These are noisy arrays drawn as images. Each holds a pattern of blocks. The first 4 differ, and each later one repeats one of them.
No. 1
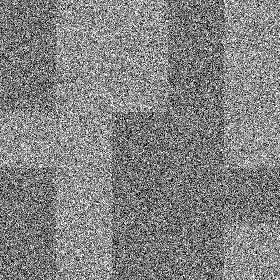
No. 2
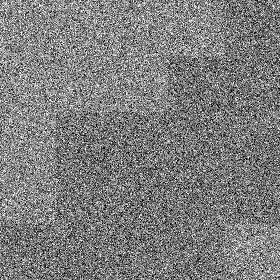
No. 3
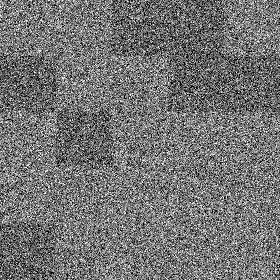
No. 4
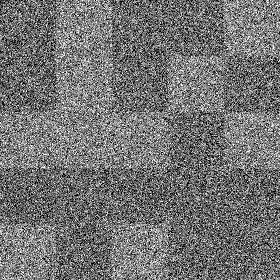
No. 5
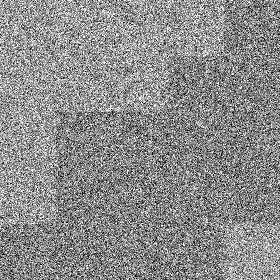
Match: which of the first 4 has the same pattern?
2
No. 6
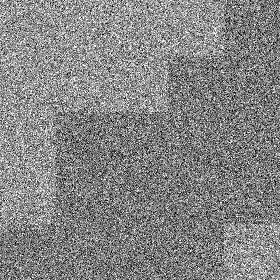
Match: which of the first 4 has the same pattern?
2
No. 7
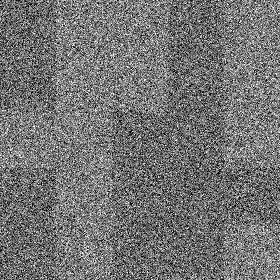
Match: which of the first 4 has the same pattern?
1
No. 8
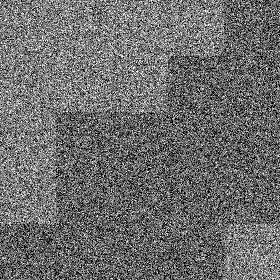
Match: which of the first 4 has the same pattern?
2
